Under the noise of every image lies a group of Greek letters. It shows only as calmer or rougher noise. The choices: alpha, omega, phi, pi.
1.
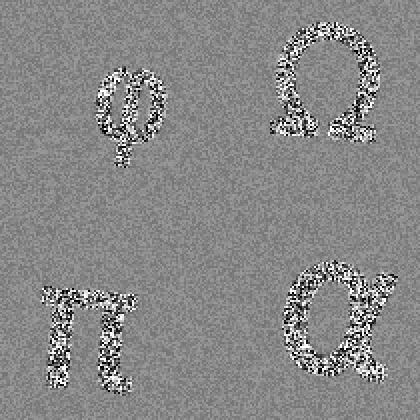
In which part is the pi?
bottom left
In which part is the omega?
top right
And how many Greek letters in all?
4
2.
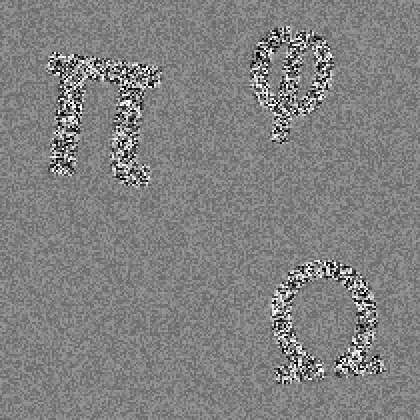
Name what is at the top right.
phi
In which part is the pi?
top left
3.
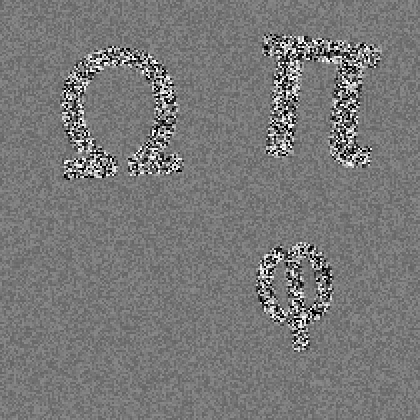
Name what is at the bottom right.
phi
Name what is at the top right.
pi
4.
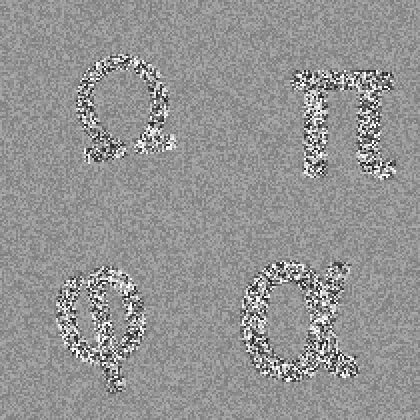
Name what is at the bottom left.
phi
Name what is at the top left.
omega
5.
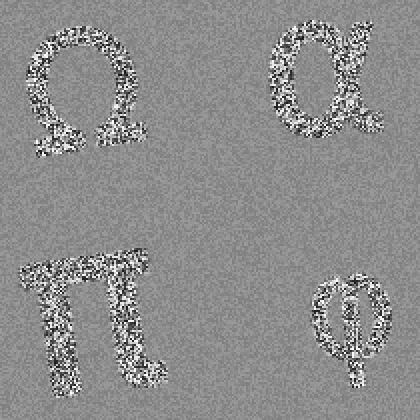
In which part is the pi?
bottom left
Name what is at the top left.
omega
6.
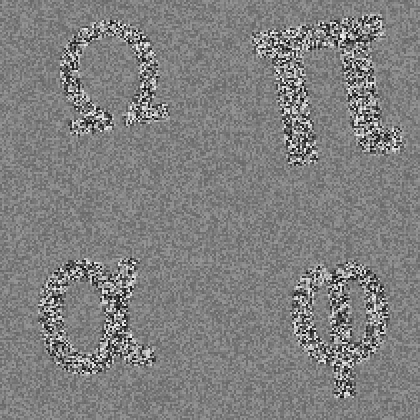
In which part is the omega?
top left
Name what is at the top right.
pi
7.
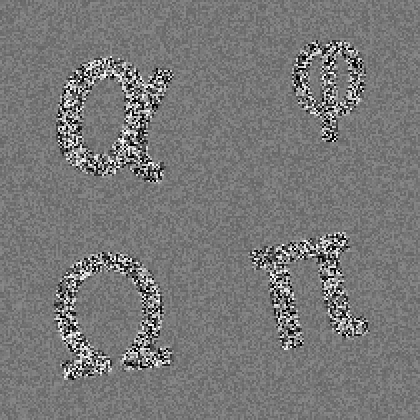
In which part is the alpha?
top left
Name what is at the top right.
phi
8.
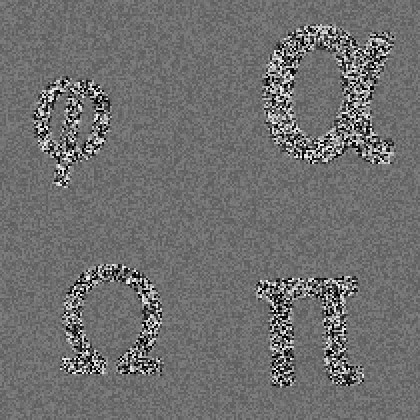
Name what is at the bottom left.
omega
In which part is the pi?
bottom right
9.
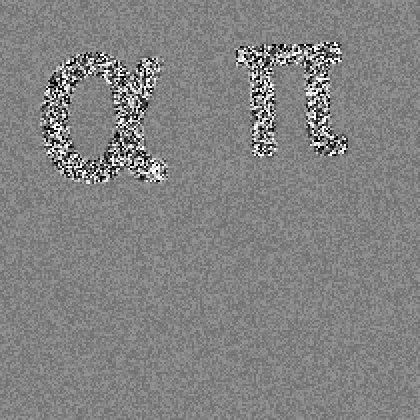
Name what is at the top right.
pi
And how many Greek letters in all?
2
